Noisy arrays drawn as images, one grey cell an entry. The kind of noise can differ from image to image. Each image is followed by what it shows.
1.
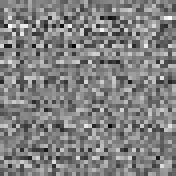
rows of uneven size
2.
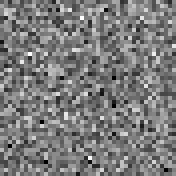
independent entries
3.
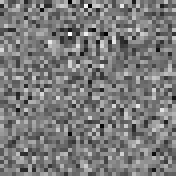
low rank plus noise
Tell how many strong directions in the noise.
five to eight
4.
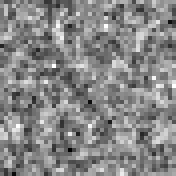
blotchy
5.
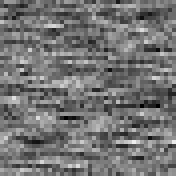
streaked along the rows
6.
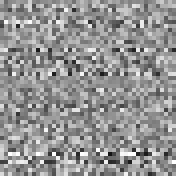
rows of uneven size
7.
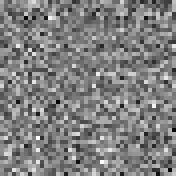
low rank plus noise
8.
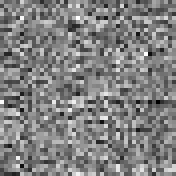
low rank plus noise
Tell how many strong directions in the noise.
three or four
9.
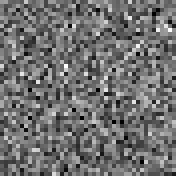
independent entries
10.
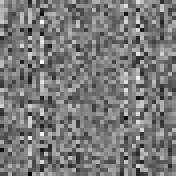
columns of uneven size
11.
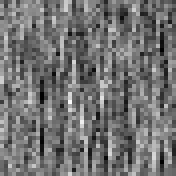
streaked along the columns
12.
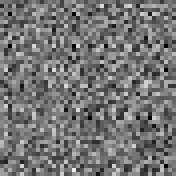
low rank plus noise
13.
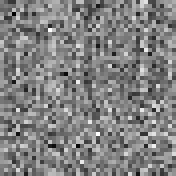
low rank plus noise
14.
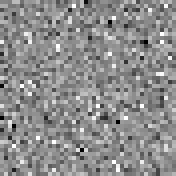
heavy tails
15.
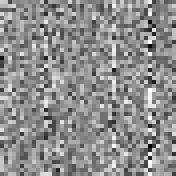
columns of uneven size
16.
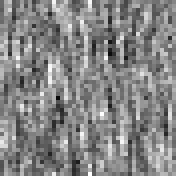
streaked along the columns
